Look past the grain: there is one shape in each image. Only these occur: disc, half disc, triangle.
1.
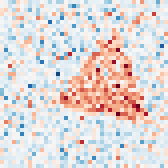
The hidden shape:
triangle
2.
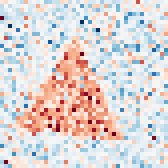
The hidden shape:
triangle
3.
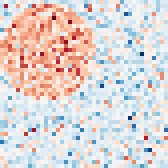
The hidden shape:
disc
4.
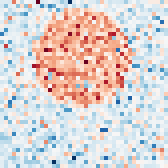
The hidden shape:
disc
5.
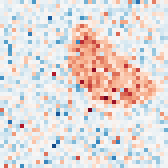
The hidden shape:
half disc
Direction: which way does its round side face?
down and left
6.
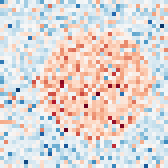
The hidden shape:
disc
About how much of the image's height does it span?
two thirds
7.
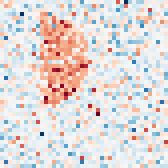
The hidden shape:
half disc
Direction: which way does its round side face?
right
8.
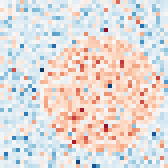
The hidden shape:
disc
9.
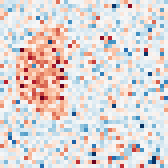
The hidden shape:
half disc
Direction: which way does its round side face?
left
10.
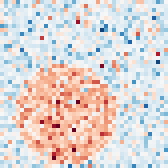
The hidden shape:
disc
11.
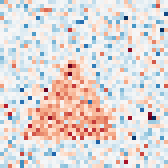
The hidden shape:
triangle
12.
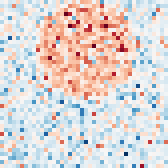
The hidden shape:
disc
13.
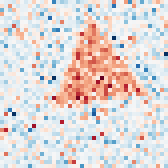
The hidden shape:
triangle
